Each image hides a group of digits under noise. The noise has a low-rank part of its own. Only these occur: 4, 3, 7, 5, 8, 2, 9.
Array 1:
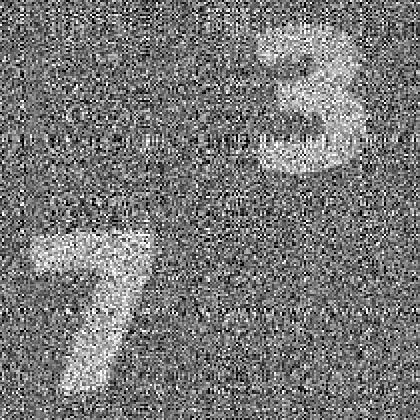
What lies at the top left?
nothing
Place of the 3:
top right
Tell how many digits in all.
2
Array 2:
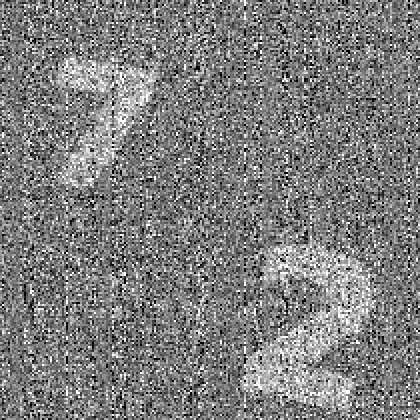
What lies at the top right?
nothing
